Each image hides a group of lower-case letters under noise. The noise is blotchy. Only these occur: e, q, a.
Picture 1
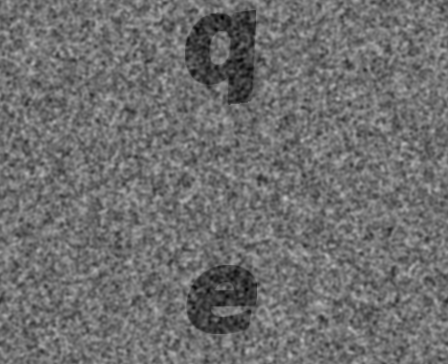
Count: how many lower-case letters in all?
2
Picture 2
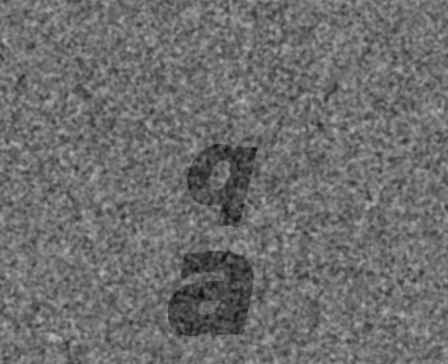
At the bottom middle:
a
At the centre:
q
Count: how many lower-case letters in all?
2
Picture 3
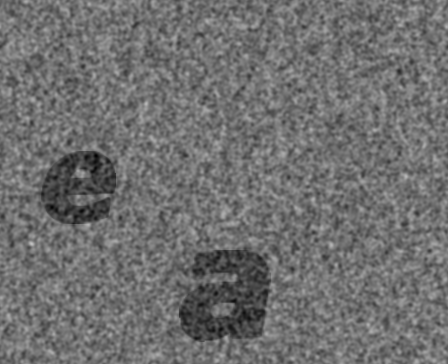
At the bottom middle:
a
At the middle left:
e
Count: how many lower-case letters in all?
2
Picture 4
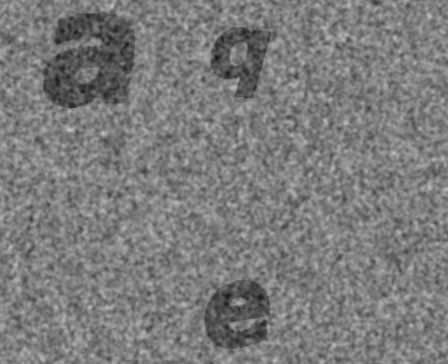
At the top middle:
q
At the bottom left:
nothing
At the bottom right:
nothing
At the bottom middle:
e
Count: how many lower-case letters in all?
3
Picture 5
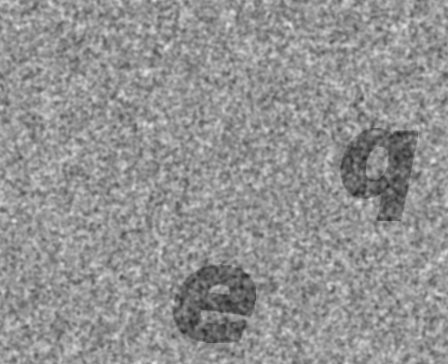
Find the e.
bottom middle
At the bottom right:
nothing
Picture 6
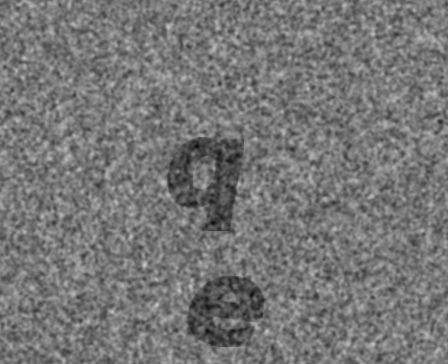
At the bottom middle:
e
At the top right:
nothing
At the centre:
q
